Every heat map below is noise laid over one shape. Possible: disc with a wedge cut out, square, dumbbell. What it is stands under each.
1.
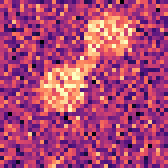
dumbbell
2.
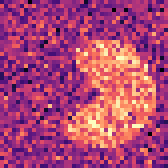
disc with a wedge cut out
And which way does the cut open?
left
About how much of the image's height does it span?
two thirds
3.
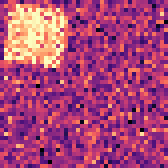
square
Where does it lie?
top left
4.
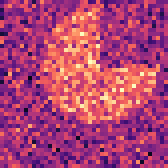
disc with a wedge cut out
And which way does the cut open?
up and right
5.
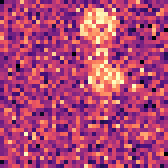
dumbbell
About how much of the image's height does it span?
half
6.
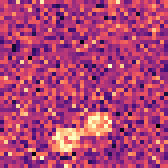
dumbbell
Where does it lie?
bottom middle
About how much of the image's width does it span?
a third
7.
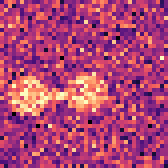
dumbbell
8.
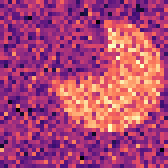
disc with a wedge cut out
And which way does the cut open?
up and left
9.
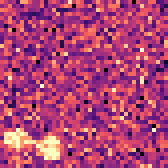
dumbbell
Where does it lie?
bottom left
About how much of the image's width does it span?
a third
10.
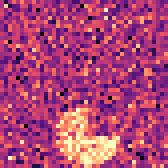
disc with a wedge cut out
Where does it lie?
bottom middle
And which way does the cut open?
up and right
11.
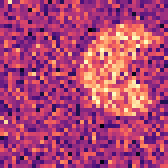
disc with a wedge cut out
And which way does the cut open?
right
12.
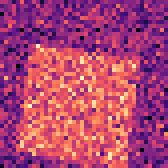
square
